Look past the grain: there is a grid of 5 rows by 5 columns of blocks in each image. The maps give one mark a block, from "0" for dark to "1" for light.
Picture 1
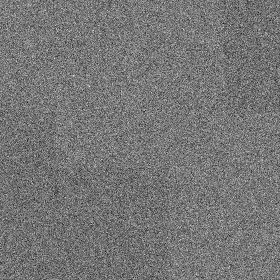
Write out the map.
1 1 1 1 0
1 1 1 1 0
0 1 1 1 1
0 0 0 1 1
0 0 0 1 1
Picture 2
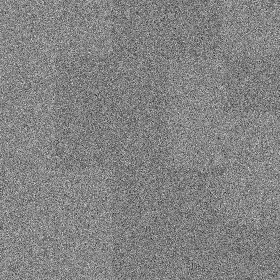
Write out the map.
1 1 0 0 1
1 0 0 1 0
1 0 0 1 1
1 1 0 0 1
1 1 0 0 0
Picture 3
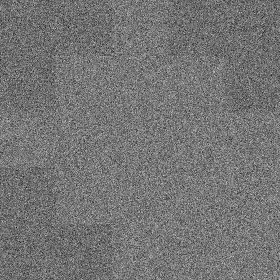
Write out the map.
0 0 1 0 0
0 1 1 1 0
1 1 1 1 1
0 1 1 1 1
0 0 1 1 1
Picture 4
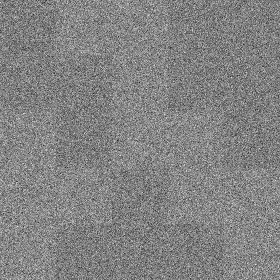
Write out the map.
0 1 1 0 0
0 0 1 0 0
1 0 1 1 0
1 1 0 1 1
1 0 0 0 1
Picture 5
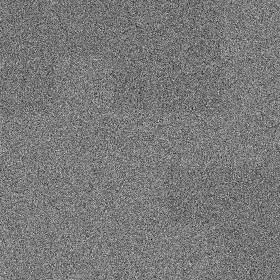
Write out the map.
0 0 0 0 1
0 1 0 0 1
1 1 1 1 1
1 1 1 0 0
1 1 1 1 0
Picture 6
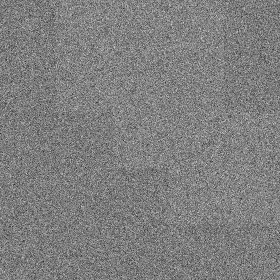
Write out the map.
0 1 1 1 0
0 1 1 1 0
0 0 1 1 1
0 0 0 1 1
0 0 0 0 0
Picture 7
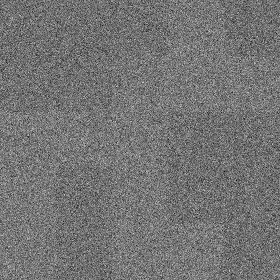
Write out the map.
0 0 0 1 0
0 0 1 1 1
1 1 1 0 0
1 0 1 0 0
1 0 1 1 0
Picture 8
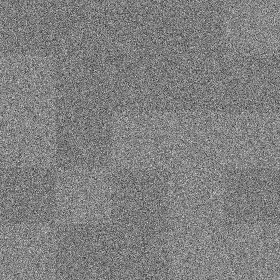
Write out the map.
0 0 0 0 1
1 0 0 0 0
1 0 1 1 1
0 1 0 1 0
1 0 0 1 1
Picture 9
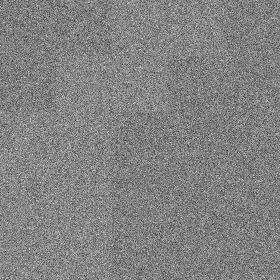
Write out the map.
0 0 1 1 0
0 1 1 0 0
1 1 0 0 0
1 1 0 0 0
1 1 0 0 0
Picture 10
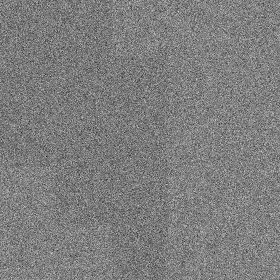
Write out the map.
0 0 1 1 1
0 0 0 1 1
0 0 0 1 1
1 0 0 1 1
1 1 0 1 1
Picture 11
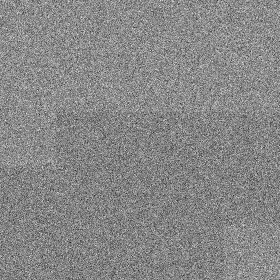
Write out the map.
1 1 1 1 1
1 1 1 1 1
1 0 0 0 0
0 0 0 0 0
0 0 0 0 1
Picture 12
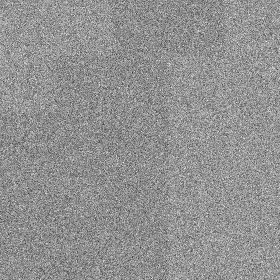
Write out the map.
1 1 0 0 1
1 0 0 1 1
0 0 0 1 1
0 0 0 1 1
0 0 0 1 1
